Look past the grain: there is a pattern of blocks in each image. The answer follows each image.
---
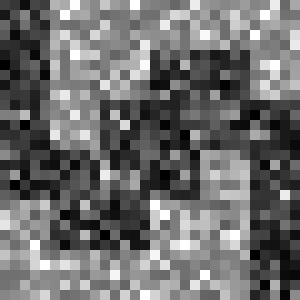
the same after a half turn
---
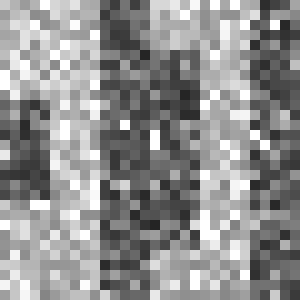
top and bottom mirror each other
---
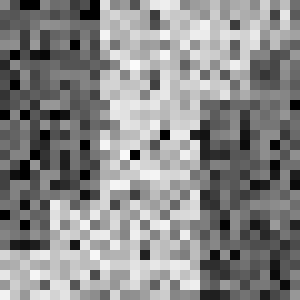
the same after a half turn
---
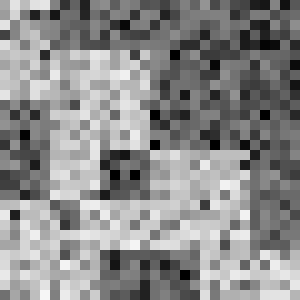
mirrored about the diagonal from the bottom left
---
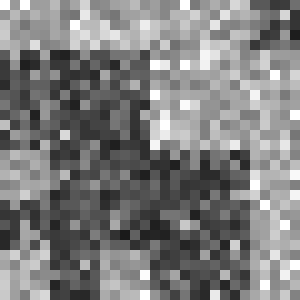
mirrored about the diagonal from the bottom left
